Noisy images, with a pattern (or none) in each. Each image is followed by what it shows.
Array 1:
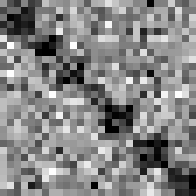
blocks along the diagonal
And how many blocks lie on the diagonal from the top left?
7
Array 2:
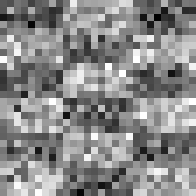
a checkerboard
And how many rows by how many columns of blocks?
6 by 3
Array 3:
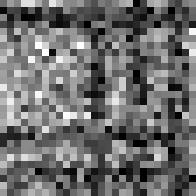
bands of rows crossing bands of columns
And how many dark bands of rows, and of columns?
3 and 3
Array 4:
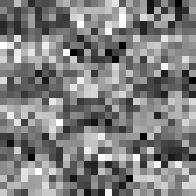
a checkerboard
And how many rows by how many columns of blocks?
6 by 3
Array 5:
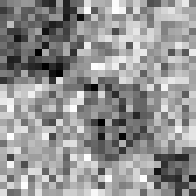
blocks along the diagonal
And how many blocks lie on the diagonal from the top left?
3
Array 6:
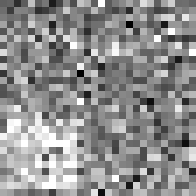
one block
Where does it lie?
bottom left
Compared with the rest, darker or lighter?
lighter
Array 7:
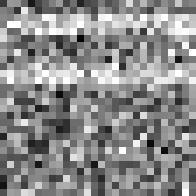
bands of rows
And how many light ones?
2
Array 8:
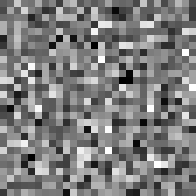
only noise
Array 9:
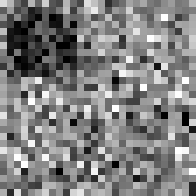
one block
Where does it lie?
top left
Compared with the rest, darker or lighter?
darker
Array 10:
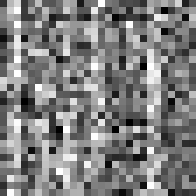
bands of columns
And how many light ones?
5
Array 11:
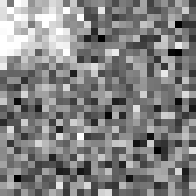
one block
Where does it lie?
top left
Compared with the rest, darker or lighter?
lighter
